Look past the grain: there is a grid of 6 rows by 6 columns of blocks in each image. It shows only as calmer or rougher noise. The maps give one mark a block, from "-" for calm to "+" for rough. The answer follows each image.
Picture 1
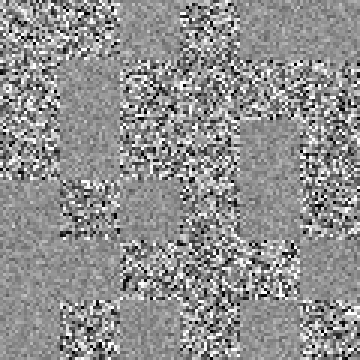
+ + - + - -
+ - + + + +
+ - + + - +
- + - + - +
- - + + + -
- + - + - +
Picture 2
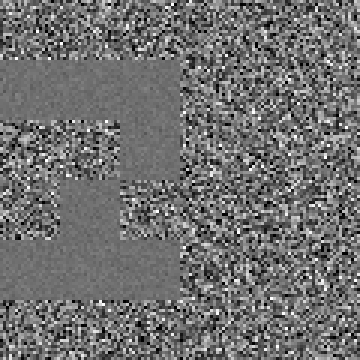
+ + + + + +
- - - + + +
+ + - + + +
+ - + + + +
- - - + + +
+ + + + + +
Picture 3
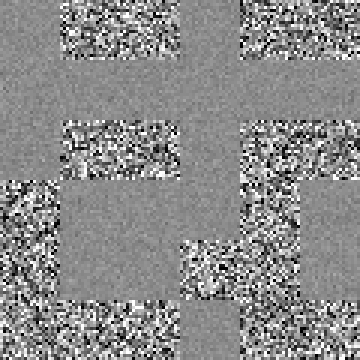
- + + - + +
- - - - - -
- + + - + +
+ - - - + -
+ - - + + -
+ + + - + +
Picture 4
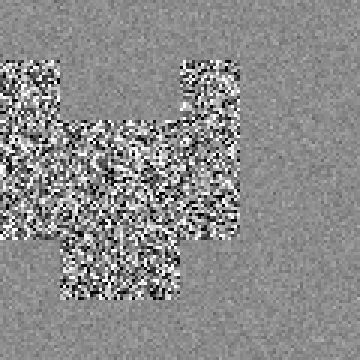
- - - - - -
+ - - + - -
+ + + + - -
+ + + + - -
- + + - - -
- - - - - -
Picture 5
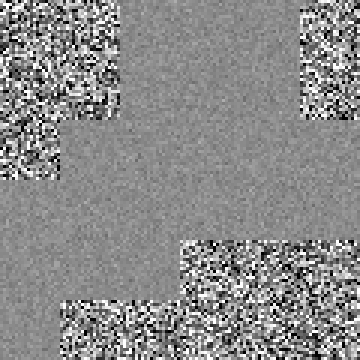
+ + - - - +
+ + - - - +
+ - - - - -
- - - - - -
- - - + + +
- + + + + +
